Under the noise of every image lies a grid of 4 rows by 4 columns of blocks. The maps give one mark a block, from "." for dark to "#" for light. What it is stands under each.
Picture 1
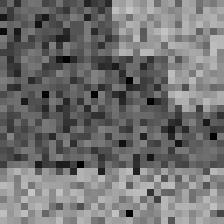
. . # #
. . . #
. . . .
# # # #
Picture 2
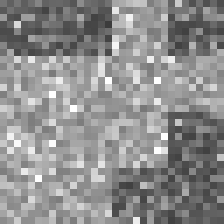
. . # .
# # # #
# # # .
# # . .
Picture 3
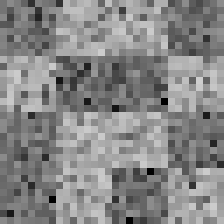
. # # .
# . . #
. # # .
. # . #
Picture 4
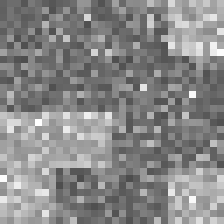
. . . #
. . . .
# # . .
# . . #
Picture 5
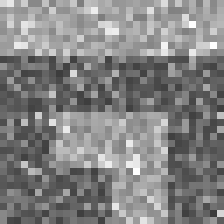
# # # #
. . . .
. # # .
. . # .
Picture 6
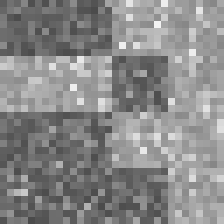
. . # #
# # . #
. . # #
. . . #
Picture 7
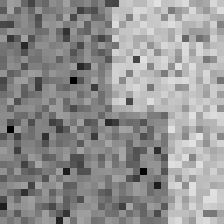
. . # #
. . # #
. . . #
. . . #
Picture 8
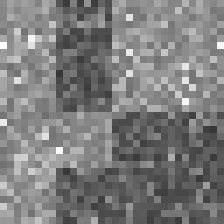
# . # #
# . # #
# # . .
# . . .
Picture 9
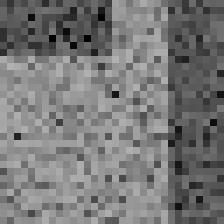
. . # .
# # # .
# # # .
# # # .
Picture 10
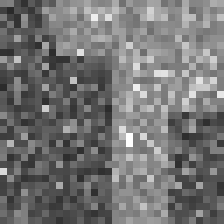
. # # #
. . # #
. . # .
. . # .
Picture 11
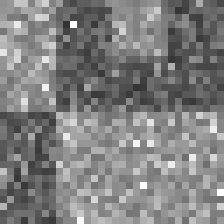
# . # .
# . . .
. # # #
. # # #
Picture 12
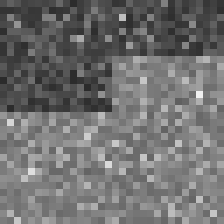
. . . .
. . # #
# # # #
# # # #
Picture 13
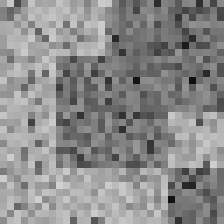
# # . .
# . . .
# . . #
# # # .
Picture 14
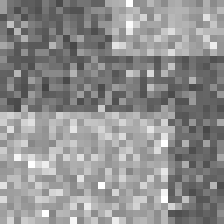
. . # #
. . . .
# # # .
# # # .
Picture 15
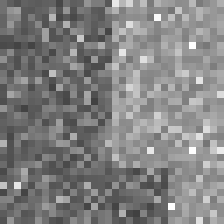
. . # #
. . # #
. . # #
. . . #
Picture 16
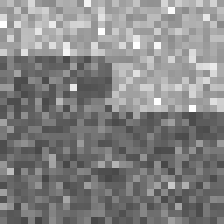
# # # #
. . # #
. . . .
. . . .
